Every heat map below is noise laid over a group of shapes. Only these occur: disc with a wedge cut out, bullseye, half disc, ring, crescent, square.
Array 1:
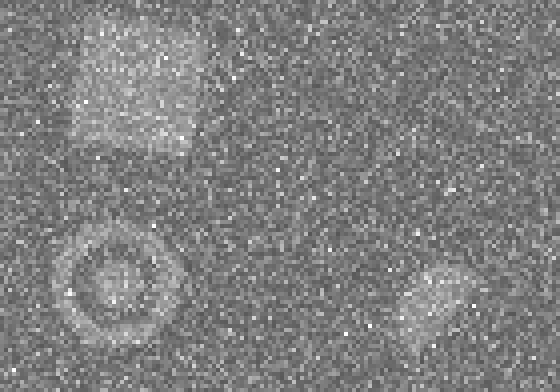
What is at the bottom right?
half disc
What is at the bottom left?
bullseye
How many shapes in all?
3
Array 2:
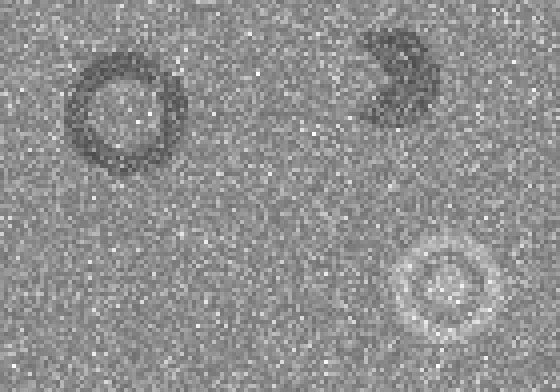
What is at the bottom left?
nothing
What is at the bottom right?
bullseye
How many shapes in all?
3
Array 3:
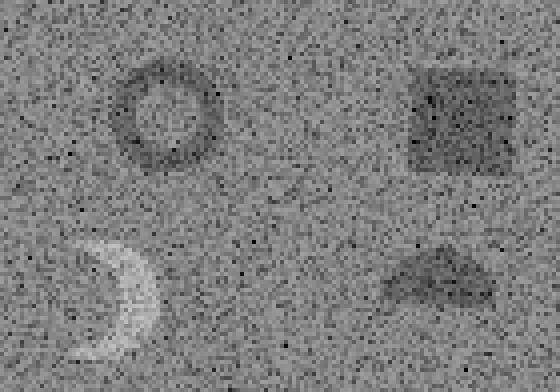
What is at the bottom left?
crescent
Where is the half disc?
bottom right
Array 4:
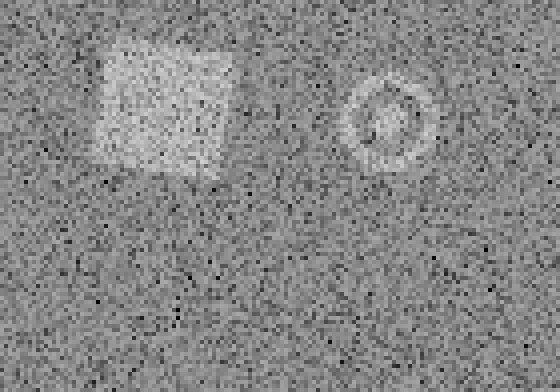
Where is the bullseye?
top right
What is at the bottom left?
nothing
